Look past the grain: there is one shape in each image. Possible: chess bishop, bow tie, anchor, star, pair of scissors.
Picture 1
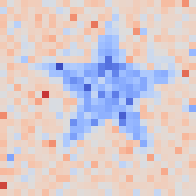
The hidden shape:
star
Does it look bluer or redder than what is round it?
bluer
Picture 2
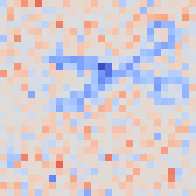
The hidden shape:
pair of scissors
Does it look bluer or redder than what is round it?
bluer
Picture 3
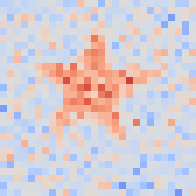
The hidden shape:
star
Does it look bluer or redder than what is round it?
redder
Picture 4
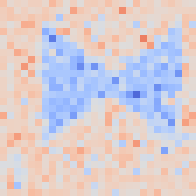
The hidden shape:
bow tie
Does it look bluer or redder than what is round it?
bluer
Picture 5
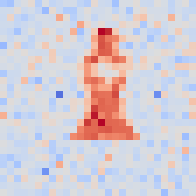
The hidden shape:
chess bishop
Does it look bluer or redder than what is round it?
redder
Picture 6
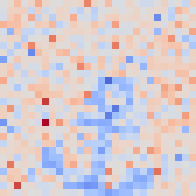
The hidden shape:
anchor
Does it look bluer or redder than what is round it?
bluer
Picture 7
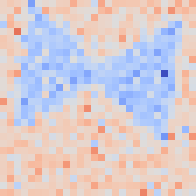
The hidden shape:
bow tie
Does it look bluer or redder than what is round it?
bluer
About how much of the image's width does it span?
nearly all
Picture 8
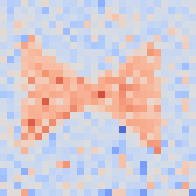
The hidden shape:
bow tie
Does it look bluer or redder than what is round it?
redder
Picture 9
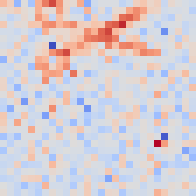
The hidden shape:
pair of scissors
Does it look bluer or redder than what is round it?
redder
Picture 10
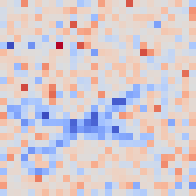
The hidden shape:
pair of scissors
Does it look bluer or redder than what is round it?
bluer
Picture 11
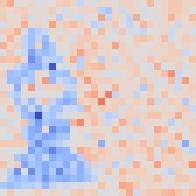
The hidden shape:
chess bishop
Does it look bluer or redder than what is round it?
bluer
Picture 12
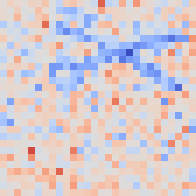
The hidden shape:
pair of scissors
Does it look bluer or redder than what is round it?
bluer
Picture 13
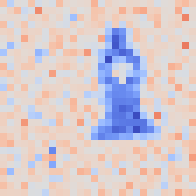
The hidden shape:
chess bishop
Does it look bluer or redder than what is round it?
bluer
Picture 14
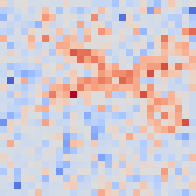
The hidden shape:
pair of scissors
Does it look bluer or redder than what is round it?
redder
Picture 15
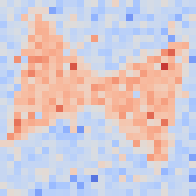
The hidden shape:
bow tie
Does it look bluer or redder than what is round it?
redder
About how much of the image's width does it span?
nearly all
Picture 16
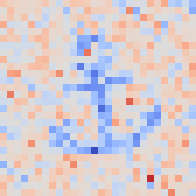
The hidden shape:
anchor
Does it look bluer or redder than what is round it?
bluer
